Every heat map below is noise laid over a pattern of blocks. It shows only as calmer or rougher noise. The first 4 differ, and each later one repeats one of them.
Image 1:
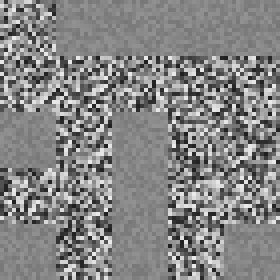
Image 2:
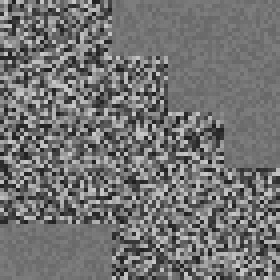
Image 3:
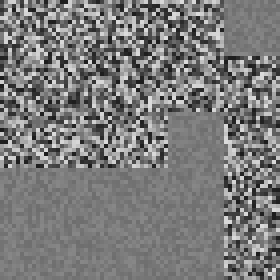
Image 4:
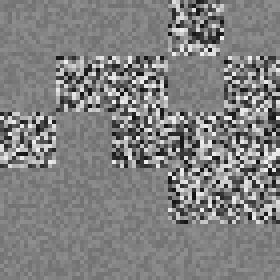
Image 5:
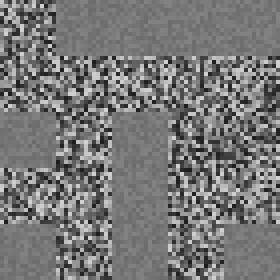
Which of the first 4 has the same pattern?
1
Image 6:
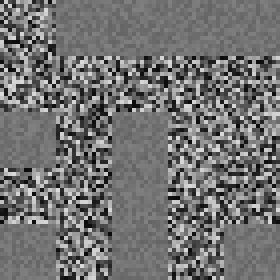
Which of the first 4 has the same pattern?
1
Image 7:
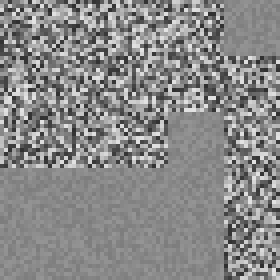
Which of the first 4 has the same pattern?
3
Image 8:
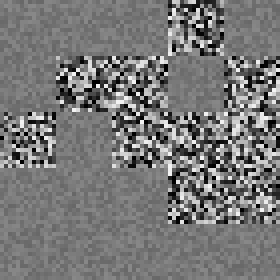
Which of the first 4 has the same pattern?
4
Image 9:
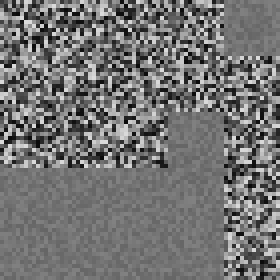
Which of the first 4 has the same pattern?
3
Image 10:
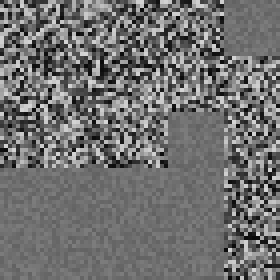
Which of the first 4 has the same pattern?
3
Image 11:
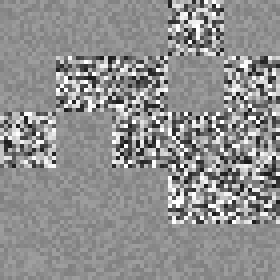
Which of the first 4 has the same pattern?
4
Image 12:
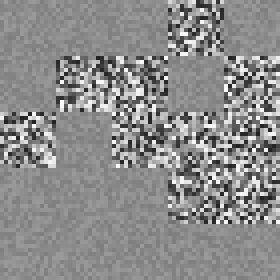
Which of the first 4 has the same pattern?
4
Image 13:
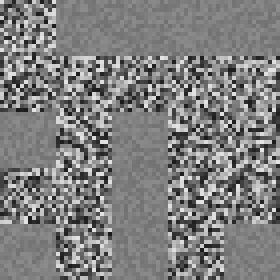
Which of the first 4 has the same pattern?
1
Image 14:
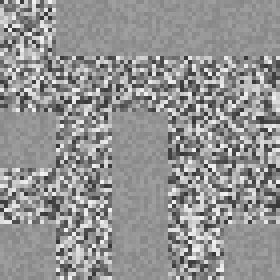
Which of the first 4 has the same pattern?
1
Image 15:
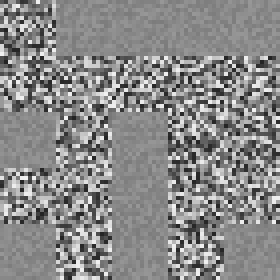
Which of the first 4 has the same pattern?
1
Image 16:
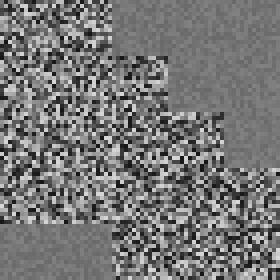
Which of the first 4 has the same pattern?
2
